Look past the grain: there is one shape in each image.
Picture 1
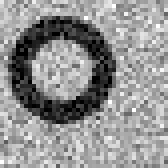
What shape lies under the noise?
ring
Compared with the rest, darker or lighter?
darker
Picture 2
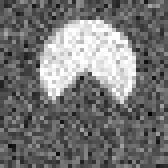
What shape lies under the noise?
disc with a wedge cut out
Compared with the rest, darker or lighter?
lighter
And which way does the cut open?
down
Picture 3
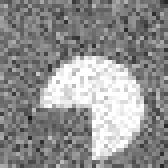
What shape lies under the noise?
disc with a wedge cut out
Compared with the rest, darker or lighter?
lighter
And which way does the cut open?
down and left
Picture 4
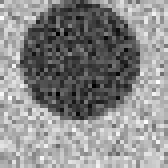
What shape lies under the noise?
disc
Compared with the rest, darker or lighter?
darker
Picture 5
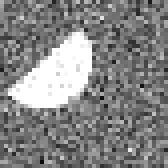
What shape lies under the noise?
half disc
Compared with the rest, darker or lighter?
lighter
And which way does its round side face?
down and right
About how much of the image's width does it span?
half
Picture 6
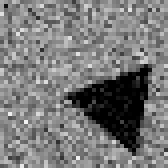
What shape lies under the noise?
triangle
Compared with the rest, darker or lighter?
darker
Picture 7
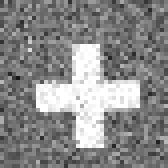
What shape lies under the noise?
cross
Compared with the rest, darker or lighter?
lighter
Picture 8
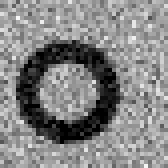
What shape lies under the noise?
ring
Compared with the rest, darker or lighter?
darker
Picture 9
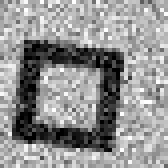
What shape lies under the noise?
square frame
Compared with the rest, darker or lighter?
darker
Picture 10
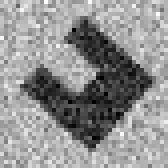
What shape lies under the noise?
square with a notch
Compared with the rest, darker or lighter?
darker
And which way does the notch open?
up and left
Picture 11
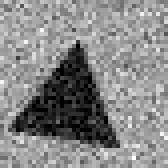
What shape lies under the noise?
triangle
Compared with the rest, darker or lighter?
darker
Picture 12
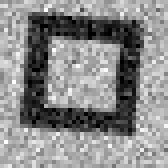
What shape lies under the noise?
square frame
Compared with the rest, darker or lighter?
darker
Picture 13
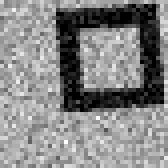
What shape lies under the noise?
square frame
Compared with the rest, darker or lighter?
darker
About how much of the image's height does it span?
two thirds
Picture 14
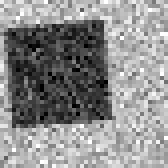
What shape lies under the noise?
square
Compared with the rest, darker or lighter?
darker
